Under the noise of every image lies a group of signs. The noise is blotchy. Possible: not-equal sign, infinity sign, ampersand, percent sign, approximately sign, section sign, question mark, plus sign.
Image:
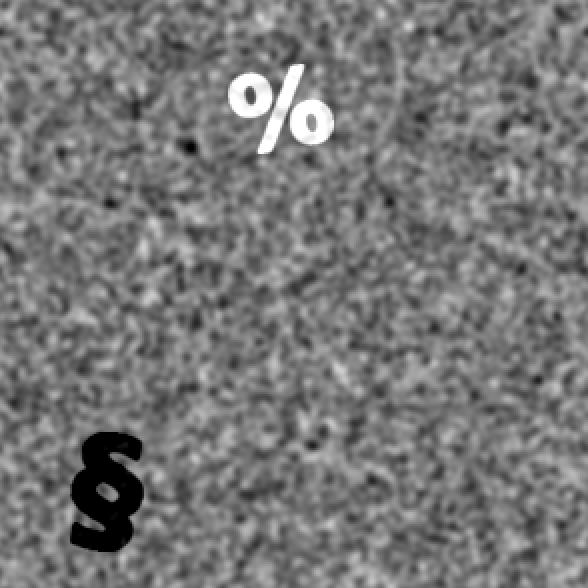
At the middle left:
nothing
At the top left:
nothing
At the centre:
nothing
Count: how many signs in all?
2
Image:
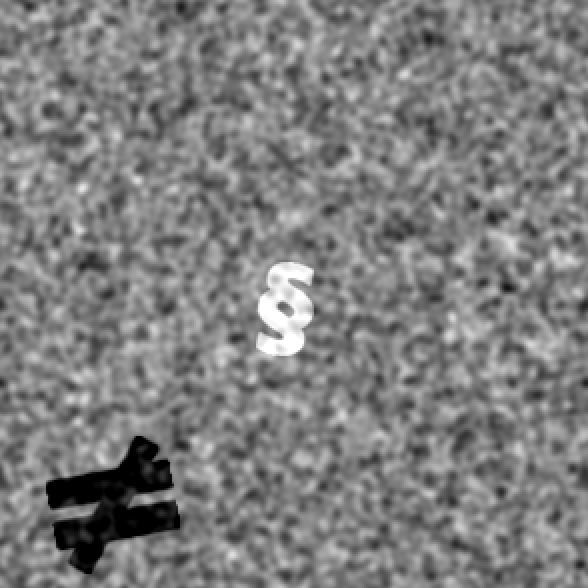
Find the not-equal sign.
bottom left
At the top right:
nothing
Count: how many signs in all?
2
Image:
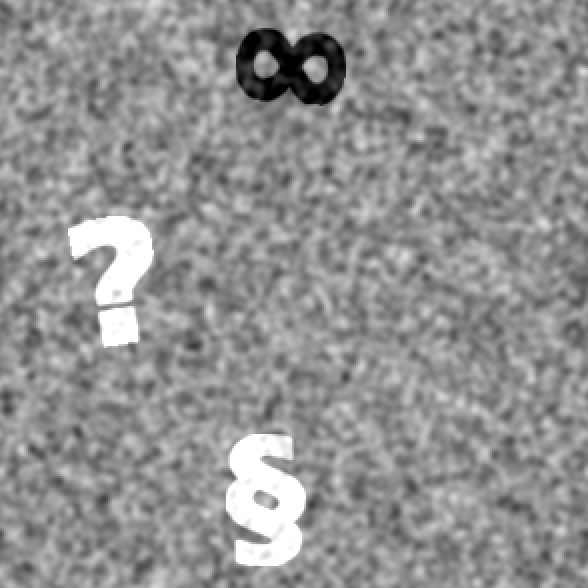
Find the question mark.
middle left
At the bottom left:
nothing
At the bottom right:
nothing
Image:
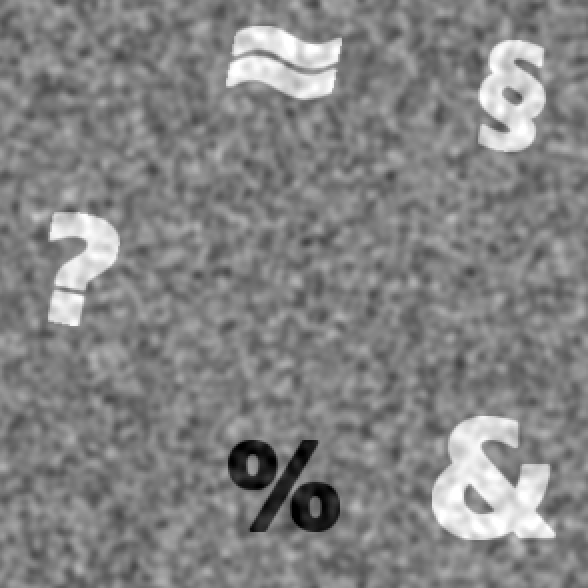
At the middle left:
question mark
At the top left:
nothing
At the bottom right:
ampersand
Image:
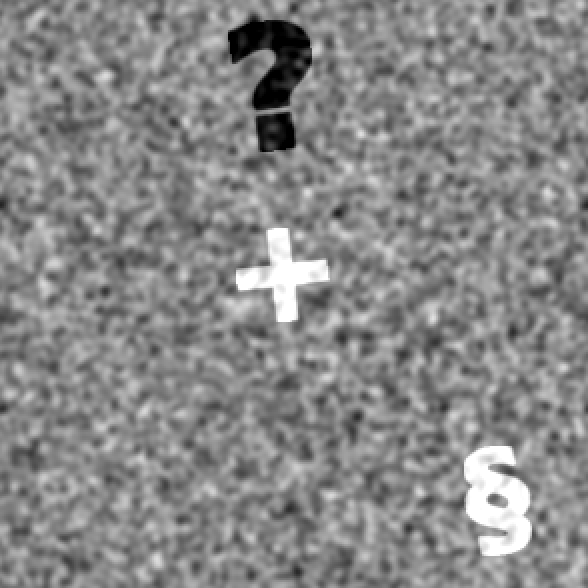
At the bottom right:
section sign
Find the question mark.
top middle
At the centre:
plus sign
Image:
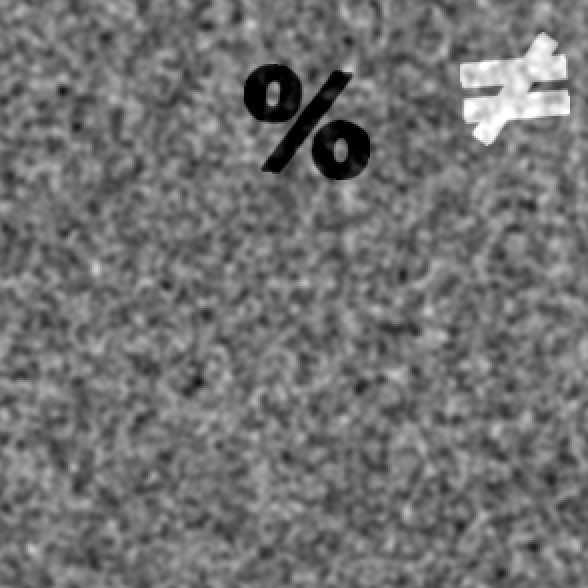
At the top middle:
percent sign
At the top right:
not-equal sign
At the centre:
nothing
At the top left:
nothing
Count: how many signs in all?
2
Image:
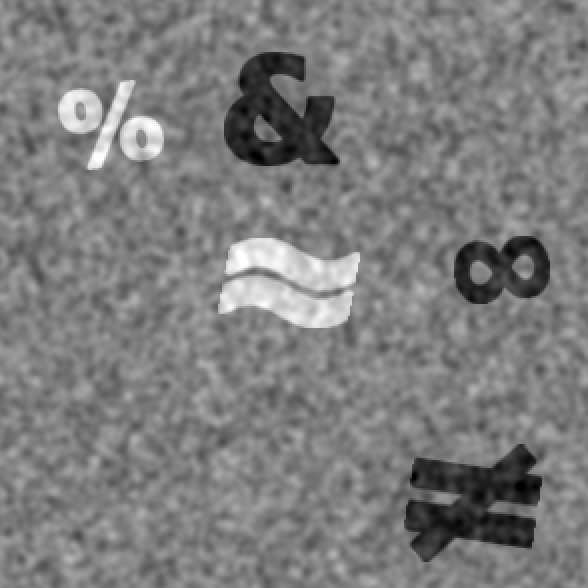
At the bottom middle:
nothing
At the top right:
nothing
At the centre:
approximately sign
